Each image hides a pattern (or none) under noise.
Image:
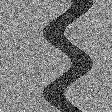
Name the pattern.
a wavy band
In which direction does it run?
top to bottom
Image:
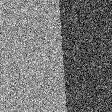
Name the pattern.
a sharp edge
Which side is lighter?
left
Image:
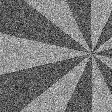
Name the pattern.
spokes from one point
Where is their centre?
middle right
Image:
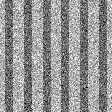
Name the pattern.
vertical stripes
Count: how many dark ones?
6
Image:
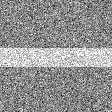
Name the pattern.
one horizontal stripe
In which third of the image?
middle
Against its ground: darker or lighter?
lighter
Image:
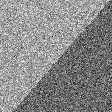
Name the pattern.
a sharp edge
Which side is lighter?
top left
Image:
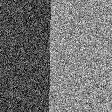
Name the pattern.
a sharp edge
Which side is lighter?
right
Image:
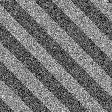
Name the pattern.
diagonal stripes
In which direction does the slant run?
top left to bottom right
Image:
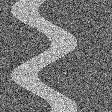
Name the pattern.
a wavy band
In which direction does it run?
top to bottom
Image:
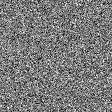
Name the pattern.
only noise
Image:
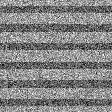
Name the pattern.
horizontal stripes
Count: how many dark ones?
6
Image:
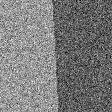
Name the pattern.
a sharp edge
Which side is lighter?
left
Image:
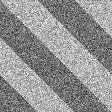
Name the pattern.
diagonal stripes
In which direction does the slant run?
top left to bottom right
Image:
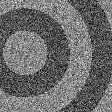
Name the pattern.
rings round one point
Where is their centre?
middle left
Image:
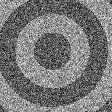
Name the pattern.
rings round one point
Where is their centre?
centre
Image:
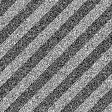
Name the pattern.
diagonal stripes
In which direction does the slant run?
bottom left to top right
